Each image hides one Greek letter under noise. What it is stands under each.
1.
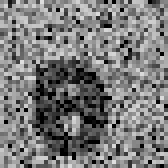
theta
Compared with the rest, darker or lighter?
darker
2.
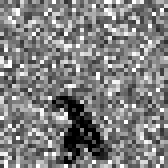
lambda
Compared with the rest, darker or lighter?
darker
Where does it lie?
bottom middle
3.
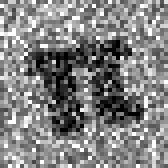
pi
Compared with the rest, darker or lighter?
darker
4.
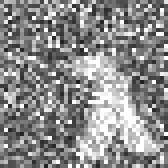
lambda
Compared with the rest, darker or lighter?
lighter
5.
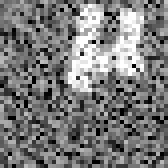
mu
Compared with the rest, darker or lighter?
lighter
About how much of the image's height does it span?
half
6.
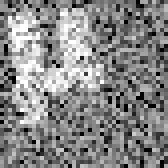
mu
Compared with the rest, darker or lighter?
lighter
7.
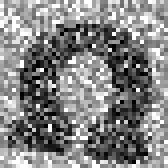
omega
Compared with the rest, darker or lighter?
darker
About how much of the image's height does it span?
nearly all
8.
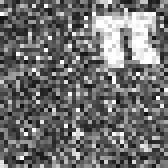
pi
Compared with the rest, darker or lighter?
lighter
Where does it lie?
top right
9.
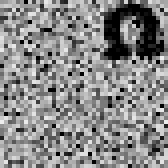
omega
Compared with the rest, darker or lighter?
darker
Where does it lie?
top right
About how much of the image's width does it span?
a third
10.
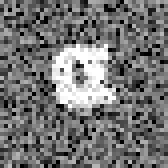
alpha
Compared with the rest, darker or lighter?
lighter
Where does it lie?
centre
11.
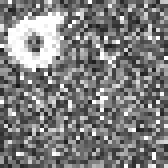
sigma
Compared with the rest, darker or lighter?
lighter
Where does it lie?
top left
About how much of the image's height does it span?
a third
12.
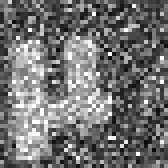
mu
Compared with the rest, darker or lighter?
lighter
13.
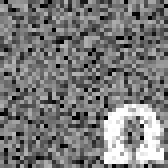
omega
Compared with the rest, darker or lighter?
lighter
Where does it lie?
bottom right
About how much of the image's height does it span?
a third
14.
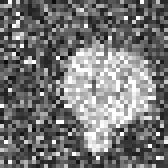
phi
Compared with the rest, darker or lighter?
lighter
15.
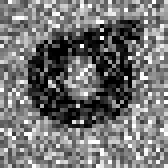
sigma
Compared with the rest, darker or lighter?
darker
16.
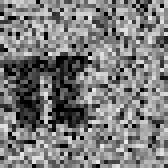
pi
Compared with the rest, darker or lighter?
darker
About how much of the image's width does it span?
half
